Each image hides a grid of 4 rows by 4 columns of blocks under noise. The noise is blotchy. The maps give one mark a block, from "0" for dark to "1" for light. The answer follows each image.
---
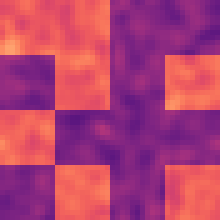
1100
0101
1000
0101
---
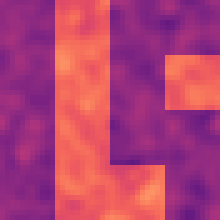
0100
0101
0100
0110
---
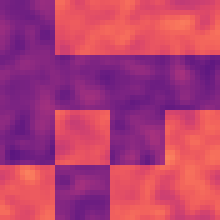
0111
0000
0101
1011
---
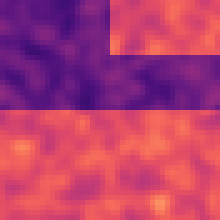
0011
0000
1111
1111
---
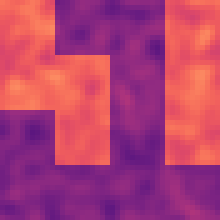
1001
1101
0101
0000
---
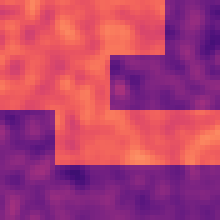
1110
1100
0111
0000
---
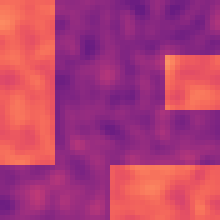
1000
1001
1000
0011
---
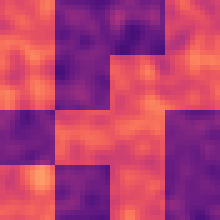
1001
1011
0110
1010
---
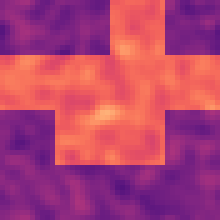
0010
1111
0110
0000
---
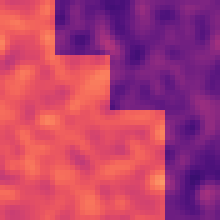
1000
1100
1110
1110
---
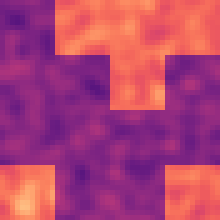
0111
0010
0000
1001
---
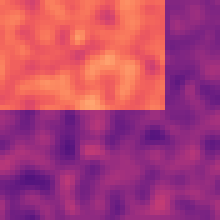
1110
1110
0000
0000
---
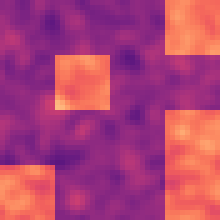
0001
0100
0001
1001
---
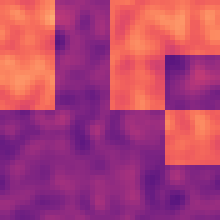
1011
1010
0001
0000
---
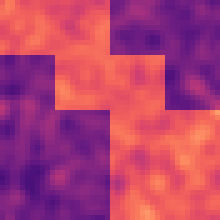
1100
0110
0011
0011
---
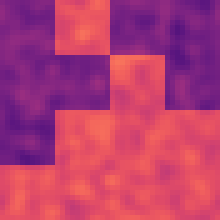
0100
0010
0111
1111
